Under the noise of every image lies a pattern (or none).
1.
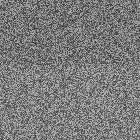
a sharp edge
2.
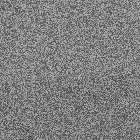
a sharp edge
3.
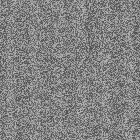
vertical stripes
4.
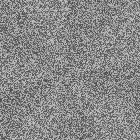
spokes from one point
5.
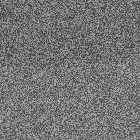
a sharp edge
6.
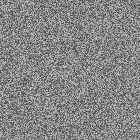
only noise
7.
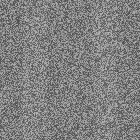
vertical stripes
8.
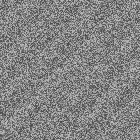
diagonal stripes
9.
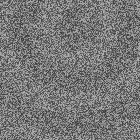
rings round one point
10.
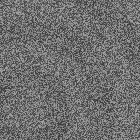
rings round one point
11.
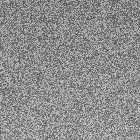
a smooth slope
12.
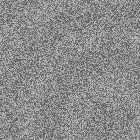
rings round one point
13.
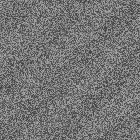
diagonal stripes
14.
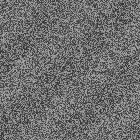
diagonal stripes
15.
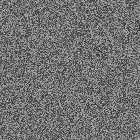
only noise
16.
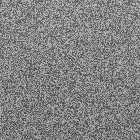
a smooth slope
